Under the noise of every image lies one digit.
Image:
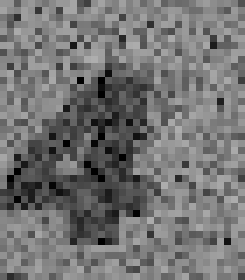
4
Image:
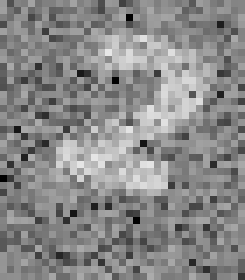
2
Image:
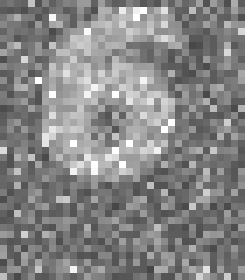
6
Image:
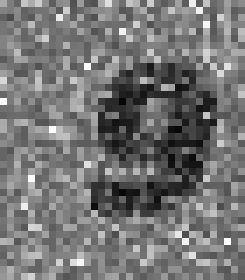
9
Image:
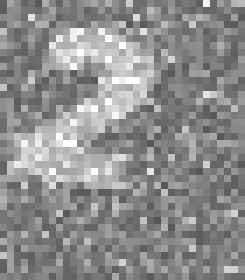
2
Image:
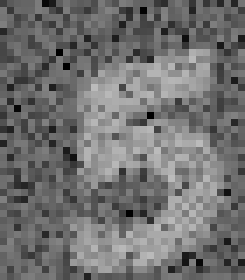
5
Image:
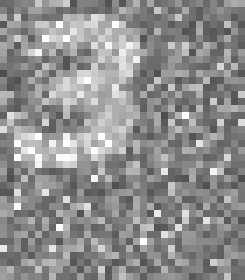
3
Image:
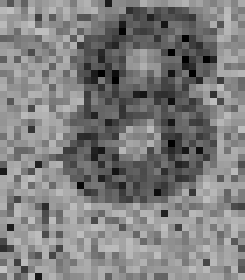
8
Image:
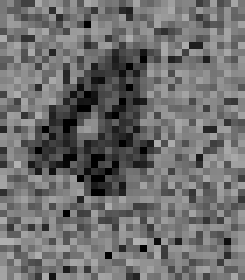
4
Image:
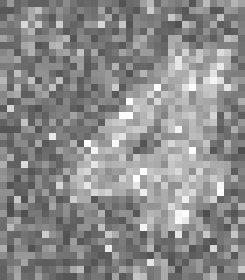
4
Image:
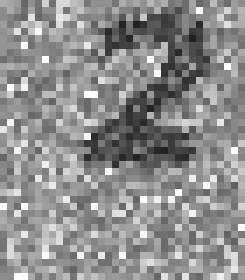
2
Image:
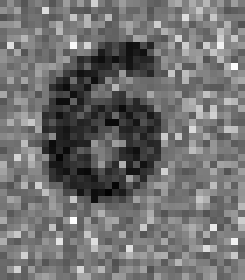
6
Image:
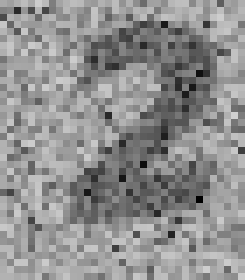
2
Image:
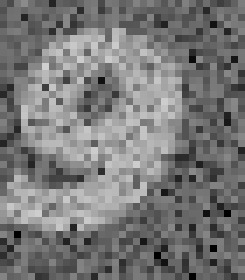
9
